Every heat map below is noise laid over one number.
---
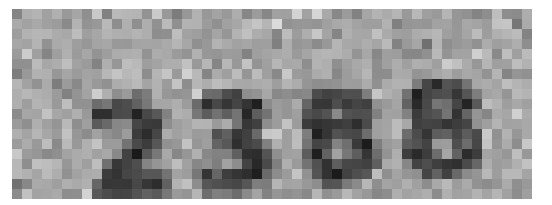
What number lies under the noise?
2388
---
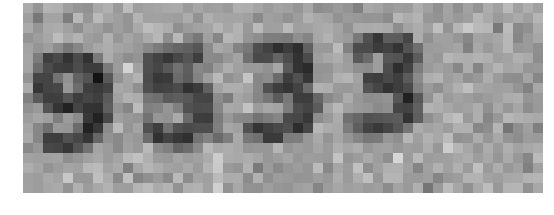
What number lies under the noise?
9533
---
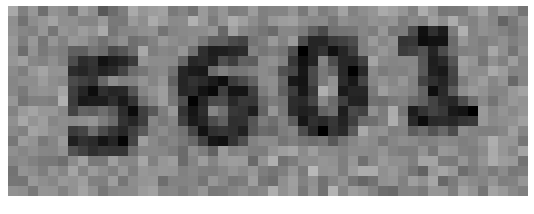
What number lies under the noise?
5601
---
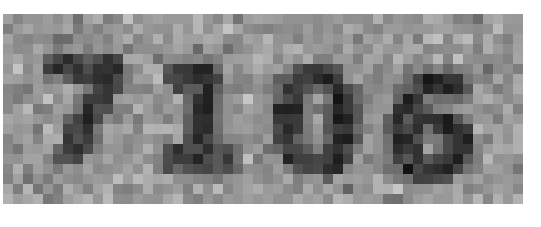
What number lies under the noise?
7106
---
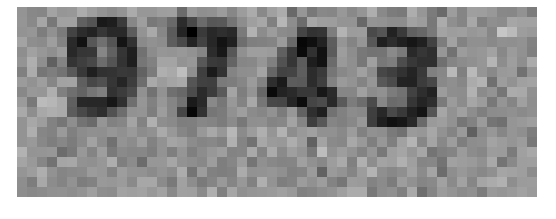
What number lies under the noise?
9743
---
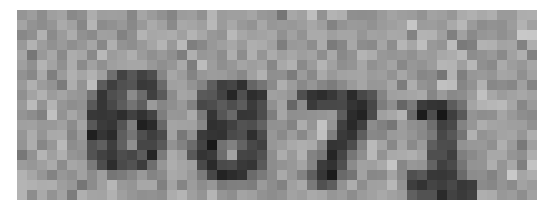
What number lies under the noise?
6871
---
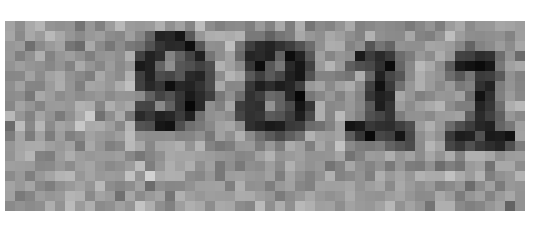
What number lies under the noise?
9811
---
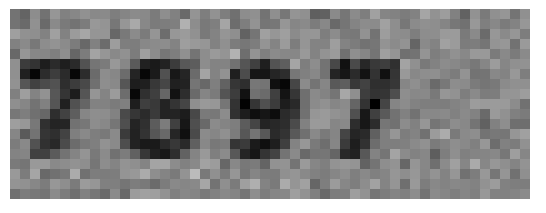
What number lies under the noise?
7897
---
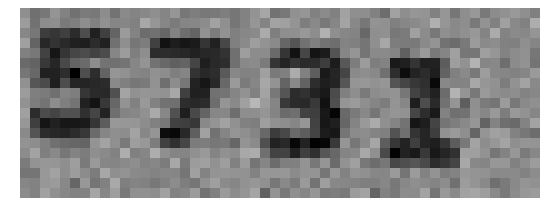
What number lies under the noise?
5731
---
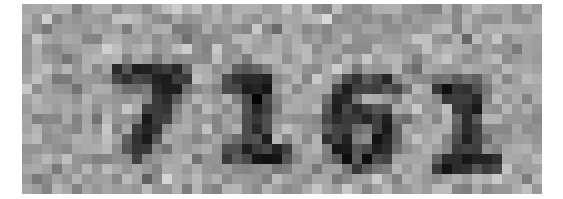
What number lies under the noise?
7161
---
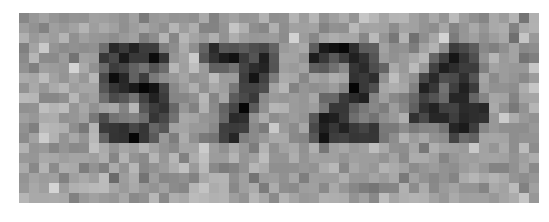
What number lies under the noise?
5724
